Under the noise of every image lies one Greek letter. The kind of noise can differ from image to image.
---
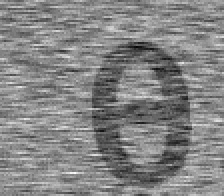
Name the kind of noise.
streaked along the rows
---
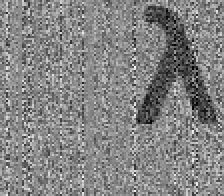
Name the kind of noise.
columns of uneven size
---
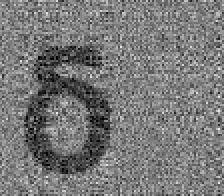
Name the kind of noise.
low rank plus noise
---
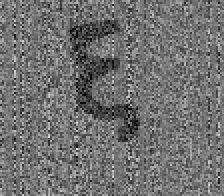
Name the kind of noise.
columns of uneven size
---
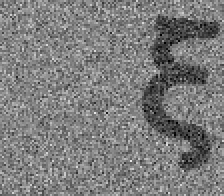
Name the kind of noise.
independent entries
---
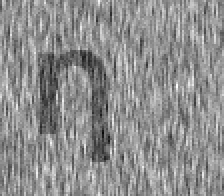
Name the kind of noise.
streaked along the columns
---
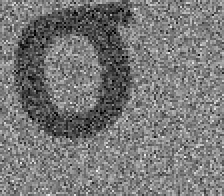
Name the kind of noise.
independent entries
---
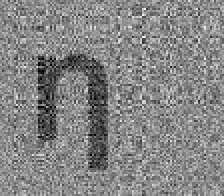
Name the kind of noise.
low rank plus noise
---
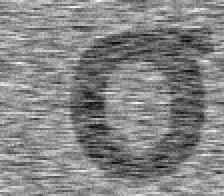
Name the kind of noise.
streaked along the rows
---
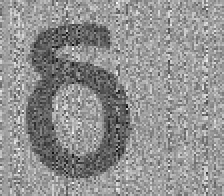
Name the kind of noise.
columns of uneven size
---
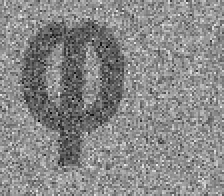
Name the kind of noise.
independent entries
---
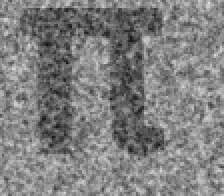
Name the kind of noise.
blotchy
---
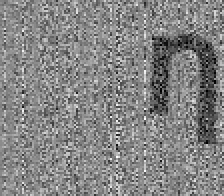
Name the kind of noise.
columns of uneven size
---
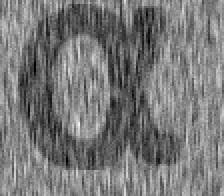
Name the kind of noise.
streaked along the columns
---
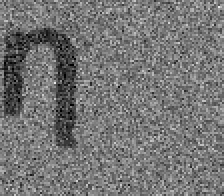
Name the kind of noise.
independent entries
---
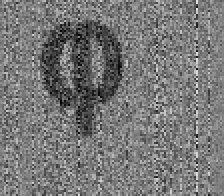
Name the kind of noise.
columns of uneven size
